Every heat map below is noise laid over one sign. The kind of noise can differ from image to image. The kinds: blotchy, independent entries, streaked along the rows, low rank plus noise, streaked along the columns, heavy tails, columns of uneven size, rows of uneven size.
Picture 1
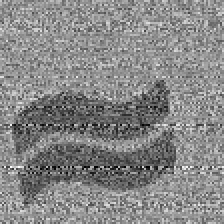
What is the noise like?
rows of uneven size
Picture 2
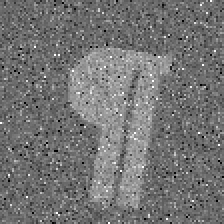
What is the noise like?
heavy tails
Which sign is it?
pilcrow
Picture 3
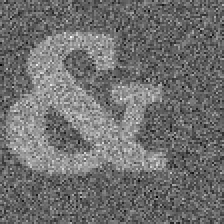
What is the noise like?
independent entries
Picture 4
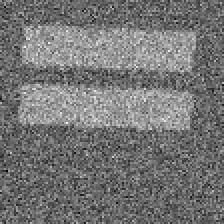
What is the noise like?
independent entries
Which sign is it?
equals sign
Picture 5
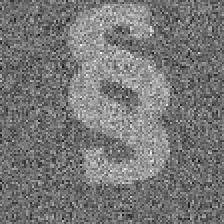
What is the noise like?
low rank plus noise
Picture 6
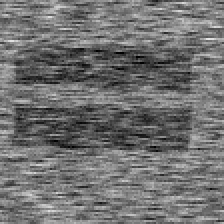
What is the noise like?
streaked along the rows
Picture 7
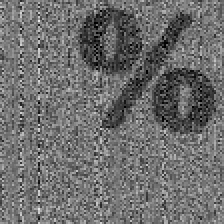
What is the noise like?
columns of uneven size
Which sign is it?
percent sign
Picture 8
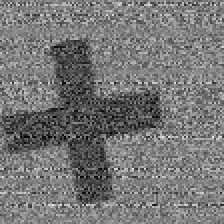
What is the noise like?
rows of uneven size
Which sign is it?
plus sign
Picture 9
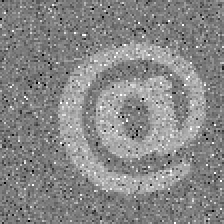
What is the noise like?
heavy tails
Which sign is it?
at sign
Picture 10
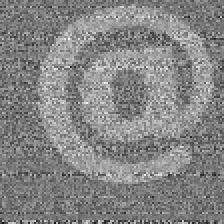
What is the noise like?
rows of uneven size
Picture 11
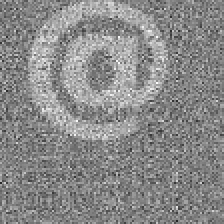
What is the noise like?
low rank plus noise
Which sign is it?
at sign
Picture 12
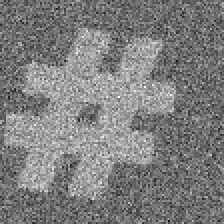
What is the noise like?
independent entries
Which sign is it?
hash sign
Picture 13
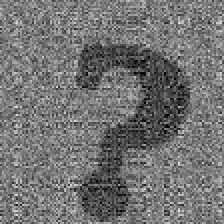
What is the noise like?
low rank plus noise
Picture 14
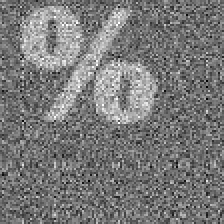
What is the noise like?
low rank plus noise
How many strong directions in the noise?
three or four
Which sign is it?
percent sign
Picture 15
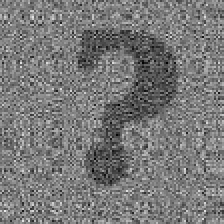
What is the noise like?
low rank plus noise
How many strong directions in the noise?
two
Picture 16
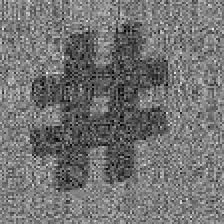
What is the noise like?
low rank plus noise
